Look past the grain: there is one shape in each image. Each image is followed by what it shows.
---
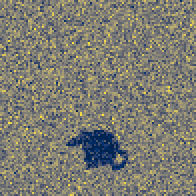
dark teapot, bottom middle
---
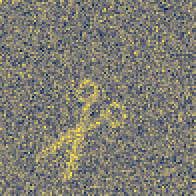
light pair of scissors
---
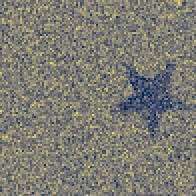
dark star, middle right
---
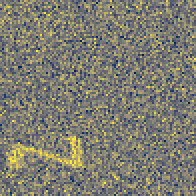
light musical note, bottom left
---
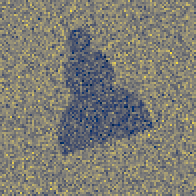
dark chess pawn
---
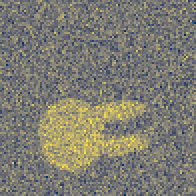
light rabbit's head
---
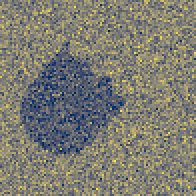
dark ghost
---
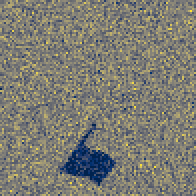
dark flag, bottom middle
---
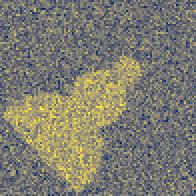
light chess pawn
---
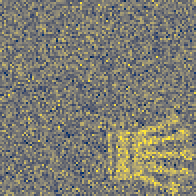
light chess queen, bottom right
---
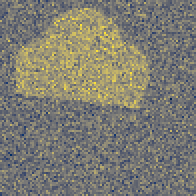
light cloud
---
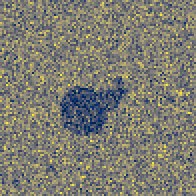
dark pear, centre
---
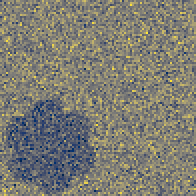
dark flower
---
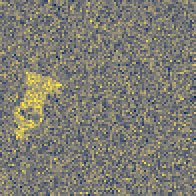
light chess bishop, middle left
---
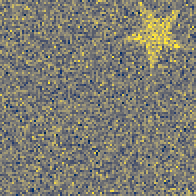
light star, top right
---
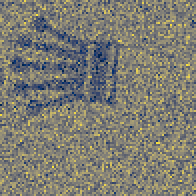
dark chess queen
